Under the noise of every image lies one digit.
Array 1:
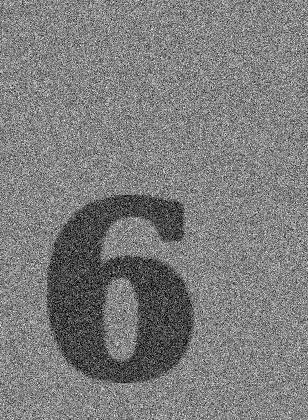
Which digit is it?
6
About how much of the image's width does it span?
half
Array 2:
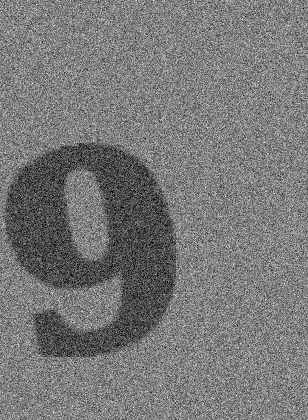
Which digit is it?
9
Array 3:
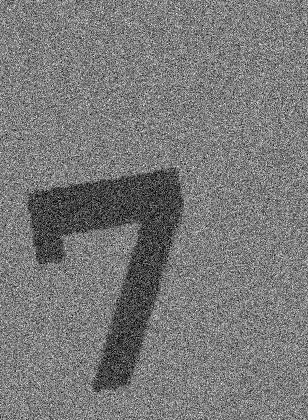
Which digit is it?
7
